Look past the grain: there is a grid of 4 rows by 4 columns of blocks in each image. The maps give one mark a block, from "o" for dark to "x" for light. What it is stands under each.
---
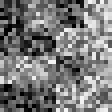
o x o x
o o x x
x x o x
o o x x
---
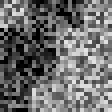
x o o x
o o x x
o o x x
o x x x
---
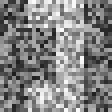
o x x o
o o x o
o o x o
o x x o
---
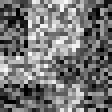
o x x o
o x x o
x x o o
o o x o
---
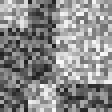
x o x x
o o x x
o o x x
o x o o
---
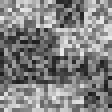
x x o x
o o x x
o o o o
x x x o
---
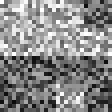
x x x o
x x x x
o o o o
o o x o
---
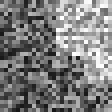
o o x x
o o x x
o o o x
o o o o
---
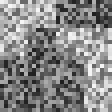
x x o o
x o x x
o o o x
o o o x
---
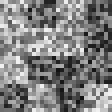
x o x o
x x x o
x o o o
o x o x
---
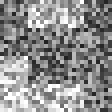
o x x o
o o o o
x o o o
x x x o
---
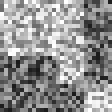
x x x o
x x x o
o o x o
o o o x
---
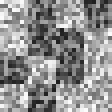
x o x o
x o o x
o x o x
x o x x
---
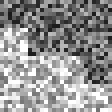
o o o o
x o o o
x x x o
x x x x
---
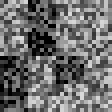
x o x x
x o x x
o x o x
o x x x
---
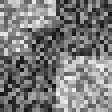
x x o o
x o o o
o o x x
o o x x
